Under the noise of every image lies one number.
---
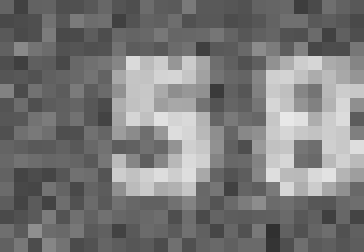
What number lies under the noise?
58
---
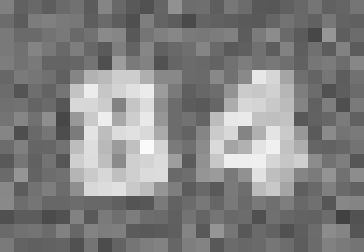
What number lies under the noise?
84
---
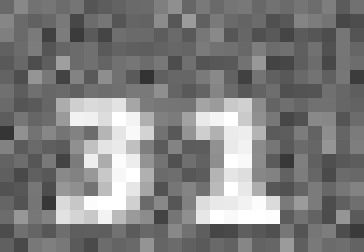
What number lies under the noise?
31
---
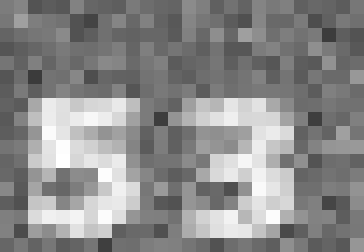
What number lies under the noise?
53
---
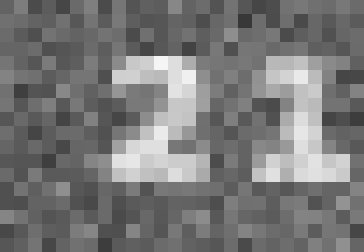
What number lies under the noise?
21
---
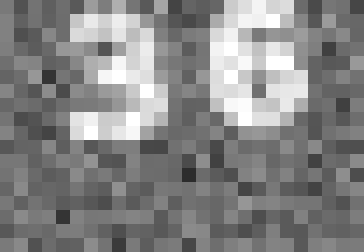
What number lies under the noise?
36
